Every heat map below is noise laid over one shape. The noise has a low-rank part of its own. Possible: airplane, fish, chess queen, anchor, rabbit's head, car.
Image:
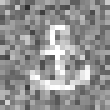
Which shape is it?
anchor
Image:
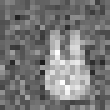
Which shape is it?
rabbit's head
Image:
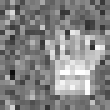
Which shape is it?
chess queen
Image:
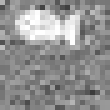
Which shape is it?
fish
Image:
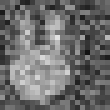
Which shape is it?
rabbit's head
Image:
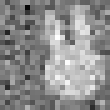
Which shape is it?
rabbit's head
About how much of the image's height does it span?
nearly all
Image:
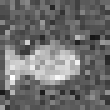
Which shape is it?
fish
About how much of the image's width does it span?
two thirds
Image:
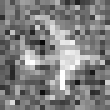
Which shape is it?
airplane
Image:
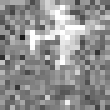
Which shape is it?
airplane
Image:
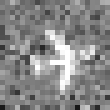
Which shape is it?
airplane
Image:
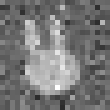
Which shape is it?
rabbit's head
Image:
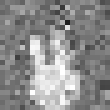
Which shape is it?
rabbit's head
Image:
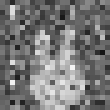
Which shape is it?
rabbit's head
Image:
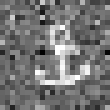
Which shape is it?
anchor
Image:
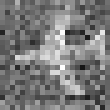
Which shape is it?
airplane
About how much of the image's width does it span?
nearly all
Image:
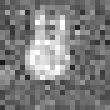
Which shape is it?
rabbit's head
